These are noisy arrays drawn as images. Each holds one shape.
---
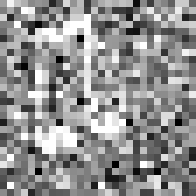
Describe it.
light pair of musical notes
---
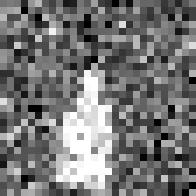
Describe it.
light bottle
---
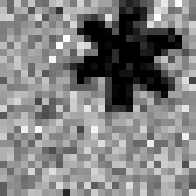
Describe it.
dark asterisk
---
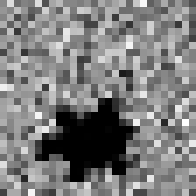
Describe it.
dark turtle
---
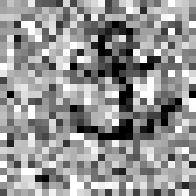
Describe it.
dark anchor
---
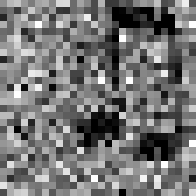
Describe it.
dark pair of musical notes
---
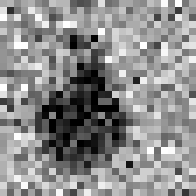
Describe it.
dark pear
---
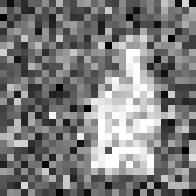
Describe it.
light bottle
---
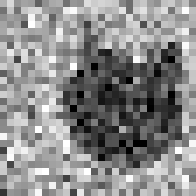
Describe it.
dark cat's head
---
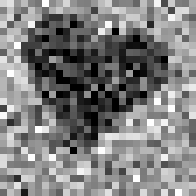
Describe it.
dark heart
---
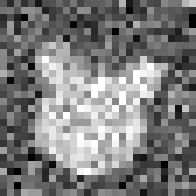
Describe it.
light bear's head
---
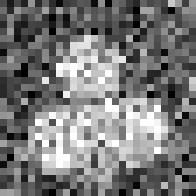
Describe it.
light club
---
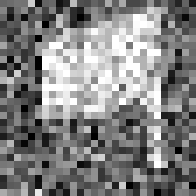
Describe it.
light flag
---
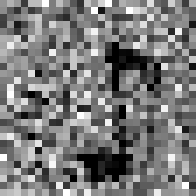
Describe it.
dark musical note
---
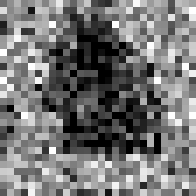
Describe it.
dark chess knight
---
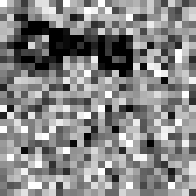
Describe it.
dark key
